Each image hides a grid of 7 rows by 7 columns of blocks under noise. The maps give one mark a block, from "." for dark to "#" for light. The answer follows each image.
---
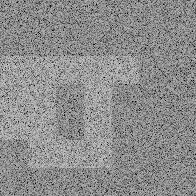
.......
.......
#####..
##.#...
##.#...
.###...
.......
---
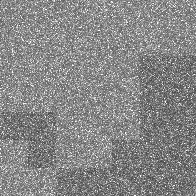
#######
#######
#####..
#####..
..###..
#.##...
##.....
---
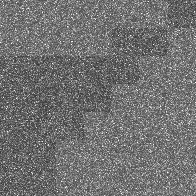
######.
####..#
.....##
....###
...####
..#####
..#####
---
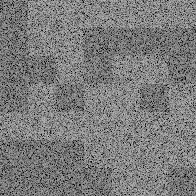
.######
.##....
..#.##.
.#.##.#
#######
...####
....##.
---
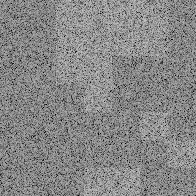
..####.
..####.
..##...
...#...
.....#.
......#
...##..
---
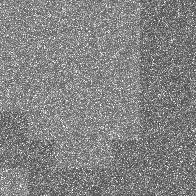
#####..
#####..
#####..
#####..
.####..
..##...
#......
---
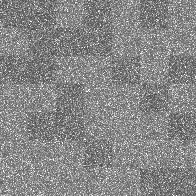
..#.#.#
#...###
..##.#.
##.##.#
#..###.
###.###
#####..
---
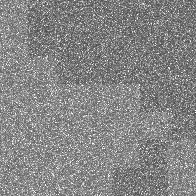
#......
#......
##.....
#####..
######.
#####.#
####..#
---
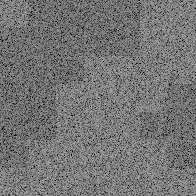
#....##
.....##
...####
..####.
..###..
.#####.
#######
